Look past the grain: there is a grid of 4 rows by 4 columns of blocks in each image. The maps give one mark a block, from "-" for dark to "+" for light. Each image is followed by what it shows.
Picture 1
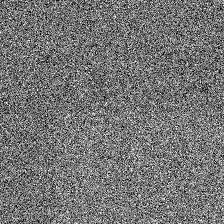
----
----
-+++
-+++
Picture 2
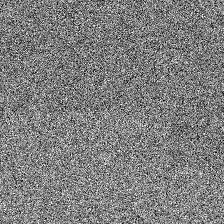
----
----
+++-
++++
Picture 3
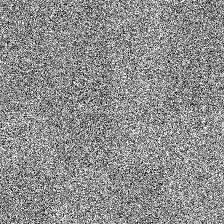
--+-
--+-
+-++
-+-+
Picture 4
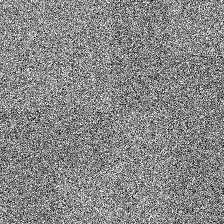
++-+
++--
--+-
-++-
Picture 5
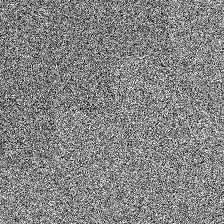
---+
--++
-+++
++++
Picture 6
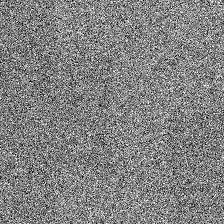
-+++
--++
--+-
-++-
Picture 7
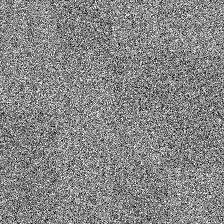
+-++
++--
-++-
-+-+
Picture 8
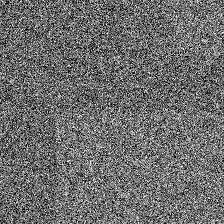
---+
----
-+++
-+++
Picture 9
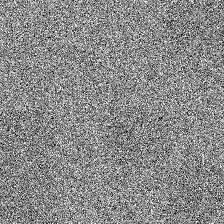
+++-
++++
-+-+
-++-
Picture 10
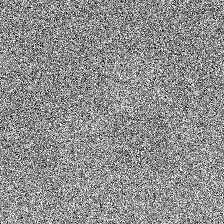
----
--+-
-+-+
++++
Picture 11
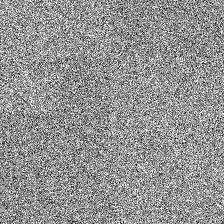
++--
+-++
--++
--++
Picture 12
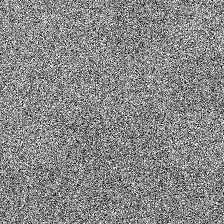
++-+
+++-
+--+
----
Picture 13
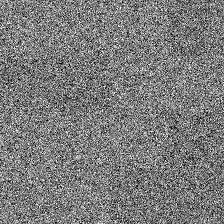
+++-
--++
+++-
++--
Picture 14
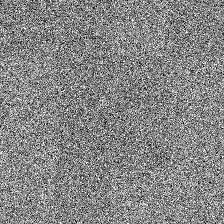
--+-
+--+
+--+
+-++
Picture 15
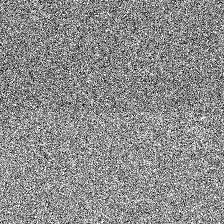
----
----
++++
++++
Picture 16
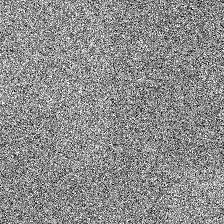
++--
++--
-+--
---+
